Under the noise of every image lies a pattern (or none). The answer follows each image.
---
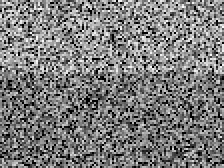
a sharp edge
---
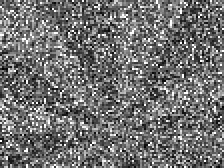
spokes from one point
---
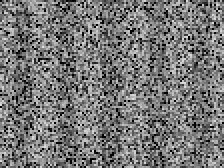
vertical stripes
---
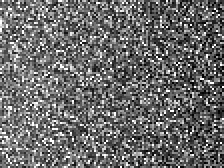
a smooth slope
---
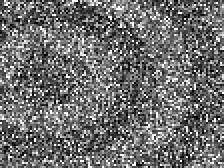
rings round one point
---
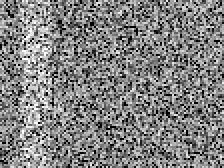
one vertical stripe
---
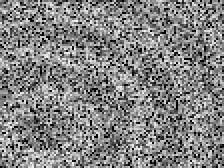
rings round one point
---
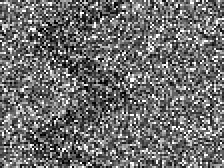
a wavy band
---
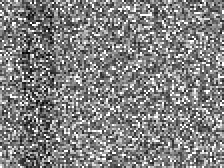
one vertical stripe
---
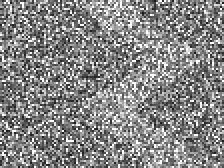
a wavy band
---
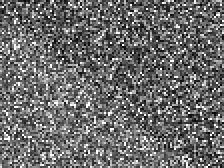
a sharp edge
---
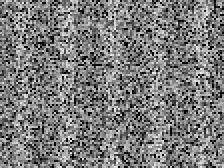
vertical stripes
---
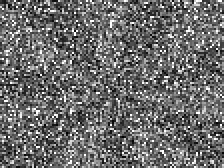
spokes from one point
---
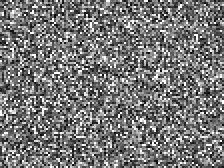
only noise
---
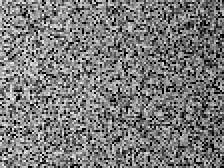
a smooth slope
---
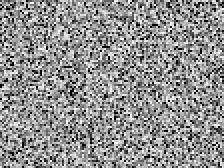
only noise
